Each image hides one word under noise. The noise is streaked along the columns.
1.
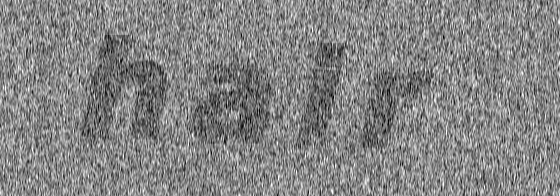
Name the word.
hair
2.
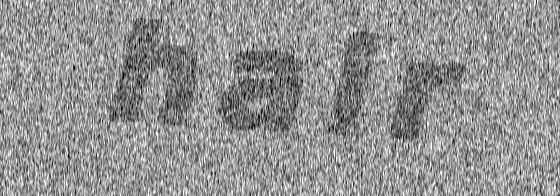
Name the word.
hair
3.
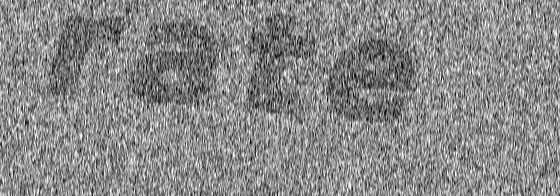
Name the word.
rate
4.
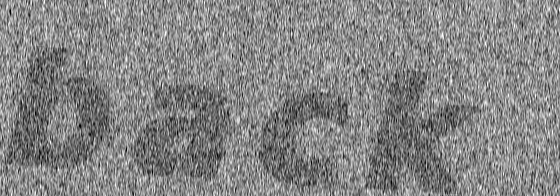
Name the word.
back
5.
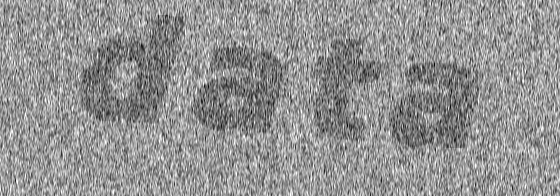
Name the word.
data
